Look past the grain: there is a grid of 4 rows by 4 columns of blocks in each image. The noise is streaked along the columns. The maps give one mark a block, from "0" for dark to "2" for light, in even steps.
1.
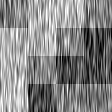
1 2 2 1
2 2 1 0
2 1 0 0
2 0 1 1
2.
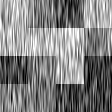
2 1 0 2
2 2 2 1
0 1 2 0
1 1 0 0
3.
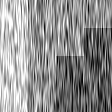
2 1 1 1
2 1 1 0
2 1 0 0
2 1 0 0
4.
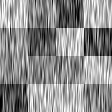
2 1 0 2
1 0 2 0
1 1 1 2
0 2 2 1
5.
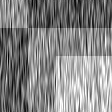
1 0 0 0
0 1 1 1
0 1 2 2
0 1 2 2
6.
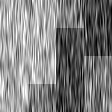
2 2 1 0
2 2 0 0
2 2 0 1
2 1 0 1
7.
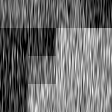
1 1 1 0
0 0 2 2
0 1 2 2
0 2 2 2
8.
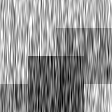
2 2 2 2
2 2 1 1
2 0 0 1
1 0 0 2
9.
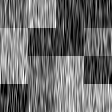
1 2 0 0
2 0 0 1
2 1 2 0
0 1 2 2
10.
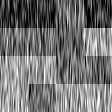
0 0 1 0
1 1 1 2
2 2 1 1
2 1 2 2
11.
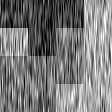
0 0 0 2
2 0 1 2
1 1 1 2
1 1 2 2
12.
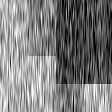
2 1 0 0
2 1 0 0
2 2 0 0
2 2 1 2
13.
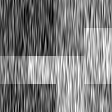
0 0 1 1
0 0 1 2
1 2 2 2
0 0 2 1
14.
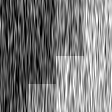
0 0 1 2
0 0 1 2
0 0 2 2
0 1 2 2
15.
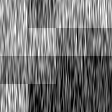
2 1 2 2
2 2 1 1
1 1 0 0
2 0 0 0
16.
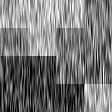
2 2 2 1
1 2 1 1
0 0 1 1
0 0 0 2
